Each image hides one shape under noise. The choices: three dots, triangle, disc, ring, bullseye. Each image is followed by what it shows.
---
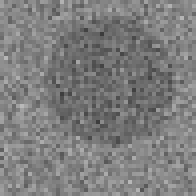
dark disc
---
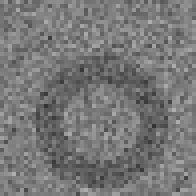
dark ring
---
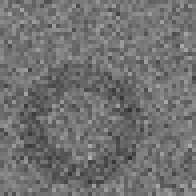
dark ring
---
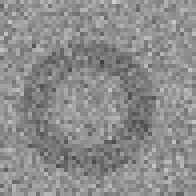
dark ring
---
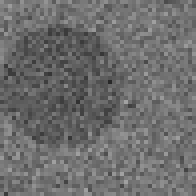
dark disc
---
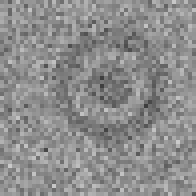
dark bullseye
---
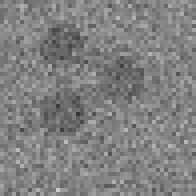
dark three dots
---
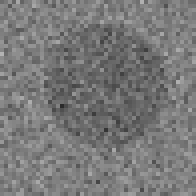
dark disc
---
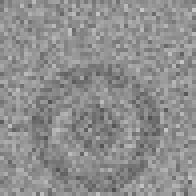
dark bullseye
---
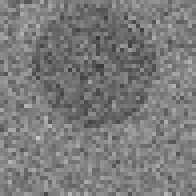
dark disc
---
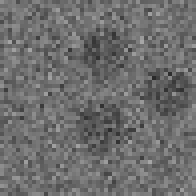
dark three dots
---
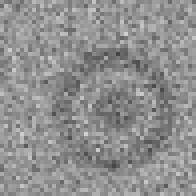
dark bullseye
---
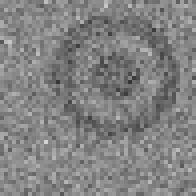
dark bullseye
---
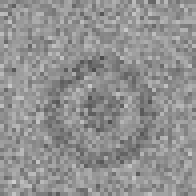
dark bullseye
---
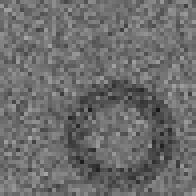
dark ring
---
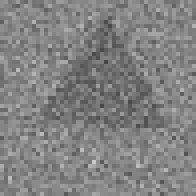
dark triangle
